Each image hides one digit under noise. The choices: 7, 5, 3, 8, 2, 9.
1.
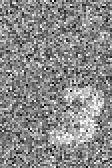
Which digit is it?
3
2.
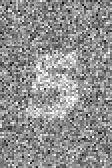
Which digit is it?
5
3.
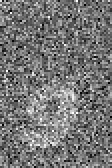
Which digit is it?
9
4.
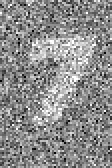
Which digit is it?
7
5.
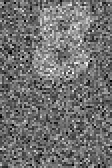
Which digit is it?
8
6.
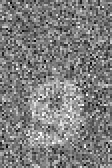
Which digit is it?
9
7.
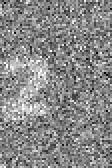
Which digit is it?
2
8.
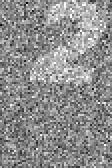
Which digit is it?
2
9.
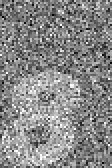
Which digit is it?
8
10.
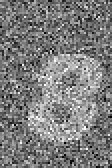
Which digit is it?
8
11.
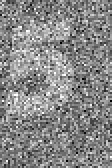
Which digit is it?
5
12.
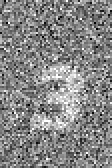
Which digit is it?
3
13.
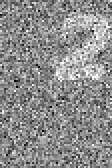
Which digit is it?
2
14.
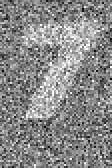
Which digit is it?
7
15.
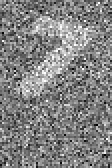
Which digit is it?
7
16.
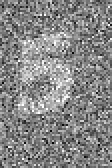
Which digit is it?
5
